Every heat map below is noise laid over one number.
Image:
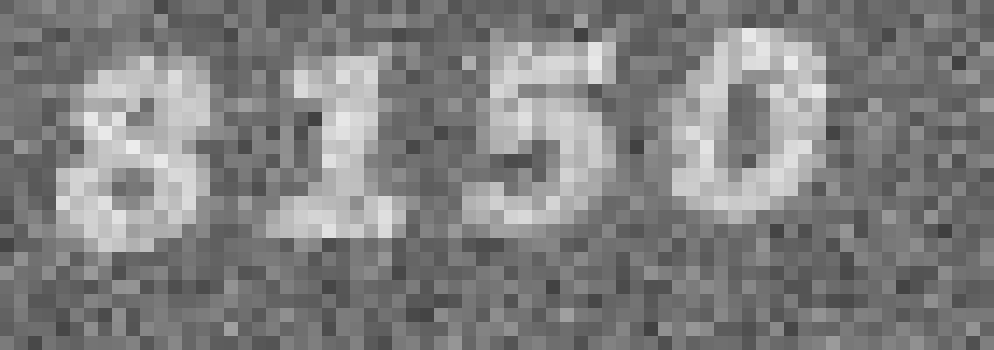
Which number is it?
8150
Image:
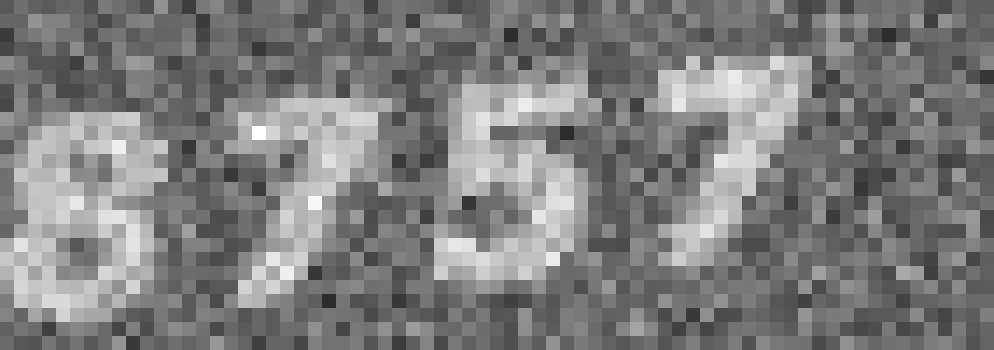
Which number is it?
8757
